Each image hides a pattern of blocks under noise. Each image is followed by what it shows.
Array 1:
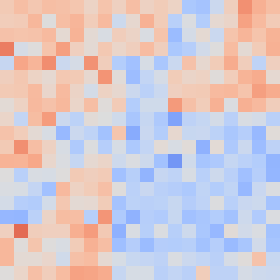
mirrored about the diagonal from the top left
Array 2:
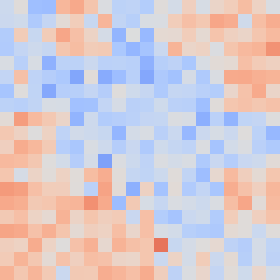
mirrored about the diagonal from the bottom left
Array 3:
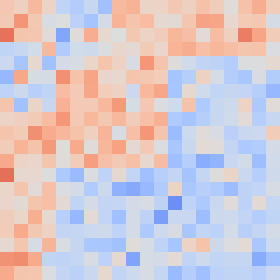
mirrored about the diagonal from the top left
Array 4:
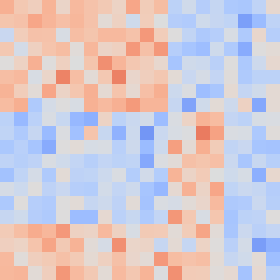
no symmetry
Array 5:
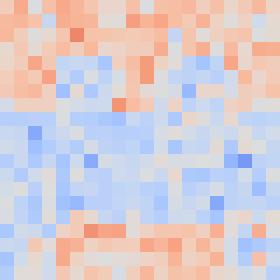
left and right mirror each other
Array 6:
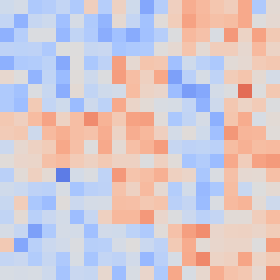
top and bottom mirror each other
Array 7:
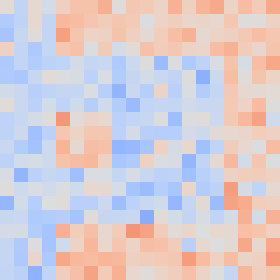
top and bottom mirror each other
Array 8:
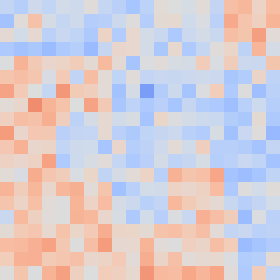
mirrored about the diagonal from the bottom left
